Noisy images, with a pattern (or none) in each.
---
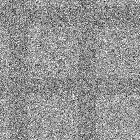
bands of rows crossing bands of columns
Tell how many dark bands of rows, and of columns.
2 and 2
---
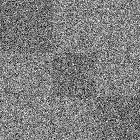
blocks along the diagonal
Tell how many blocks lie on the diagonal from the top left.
3
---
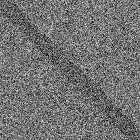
a diagonal band
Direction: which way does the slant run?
top left to bottom right
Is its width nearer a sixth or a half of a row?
a sixth
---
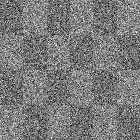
a checkerboard
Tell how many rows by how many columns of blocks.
4 by 6
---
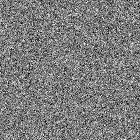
only noise
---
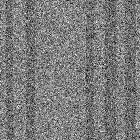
bands of columns
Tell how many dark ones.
5
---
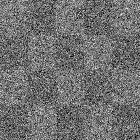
a checkerboard
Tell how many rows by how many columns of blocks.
4 by 5
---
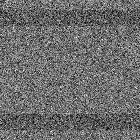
bands of rows
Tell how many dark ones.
2
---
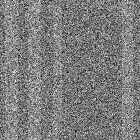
bands of columns
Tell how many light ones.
4
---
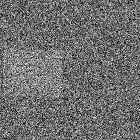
one block
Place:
middle left
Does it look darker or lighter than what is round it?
lighter
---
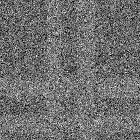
bands of rows crossing bands of columns
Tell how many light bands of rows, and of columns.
2 and 2
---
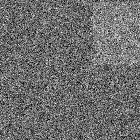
one block
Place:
top right
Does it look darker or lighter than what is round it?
lighter
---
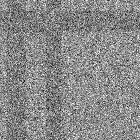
bands of rows crossing bands of columns
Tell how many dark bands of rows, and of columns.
1 and 2
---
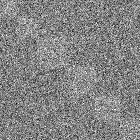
blocks along the diagonal
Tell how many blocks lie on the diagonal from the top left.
6
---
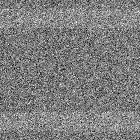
bands of rows
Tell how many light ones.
2
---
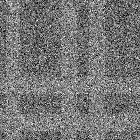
bands of rows crossing bands of columns
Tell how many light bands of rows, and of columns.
2 and 3
